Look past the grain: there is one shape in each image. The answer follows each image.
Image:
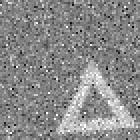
triangle frame
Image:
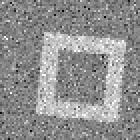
square frame
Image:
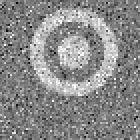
bullseye
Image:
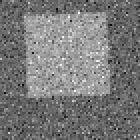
square
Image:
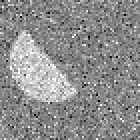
half disc
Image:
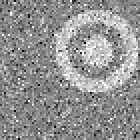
bullseye
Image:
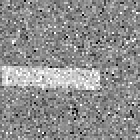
bar
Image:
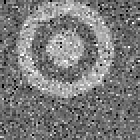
bullseye
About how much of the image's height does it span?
two thirds
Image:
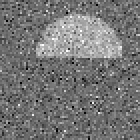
half disc
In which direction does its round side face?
up
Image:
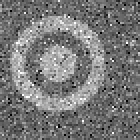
bullseye
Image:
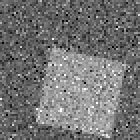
square
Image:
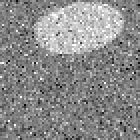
ellipse
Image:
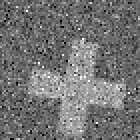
cross
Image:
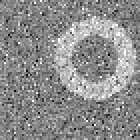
ring
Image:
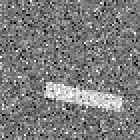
bar
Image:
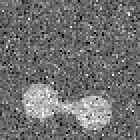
dumbbell
